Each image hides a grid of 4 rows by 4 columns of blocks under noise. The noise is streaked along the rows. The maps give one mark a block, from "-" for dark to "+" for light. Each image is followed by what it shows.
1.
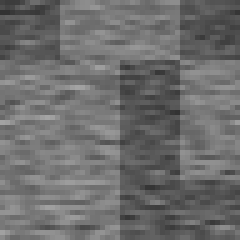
- + + -
+ + - +
+ + - +
+ + - -
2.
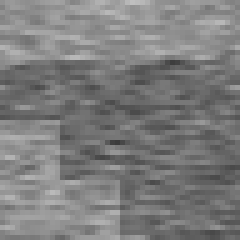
+ + + +
- - - -
+ - - -
+ + - -
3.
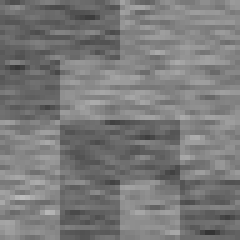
- - + +
- + + +
+ - - +
+ - + -
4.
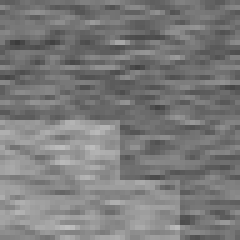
- - - -
- - - -
+ + - -
+ + + -
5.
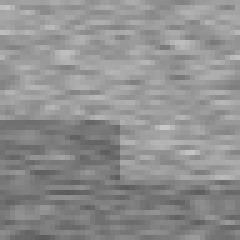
+ + + +
+ + + +
- - + +
- - - -
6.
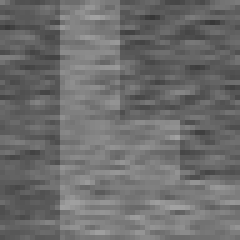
- + - -
- + - -
- + + -
- + + +
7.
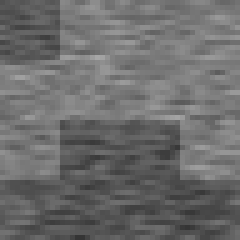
- + + +
+ + + +
+ - - +
- - - -
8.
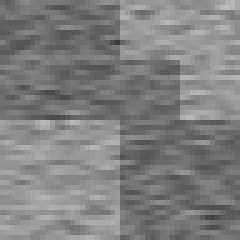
- - + +
- - - +
+ + - -
+ + - -
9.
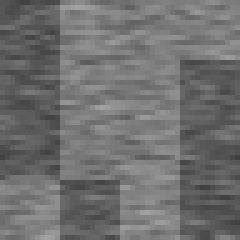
- + + +
- + + -
- + + -
+ - + -
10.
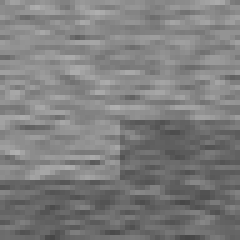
+ + + +
+ + + +
+ + - -
- - - -
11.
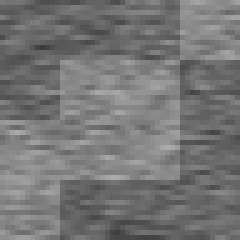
- - - +
- + + -
+ + + -
+ - - -
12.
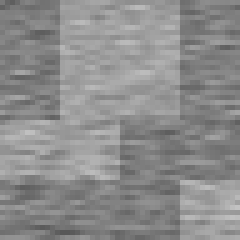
- + + -
- + + -
+ + - -
- - - +
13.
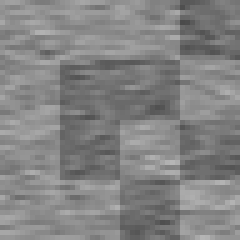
+ + + -
+ - - +
+ - + -
+ + - +
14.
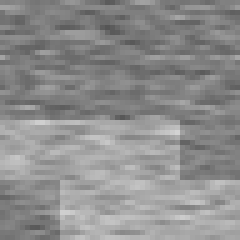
- - - -
- - - -
+ + + -
- + + +
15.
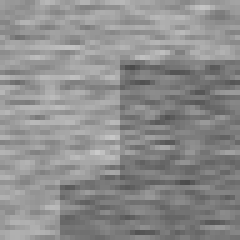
+ + + +
+ + - -
+ + - -
+ - - -
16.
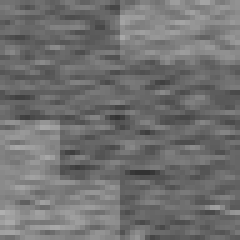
- - + +
- - - -
+ - - -
+ + - -
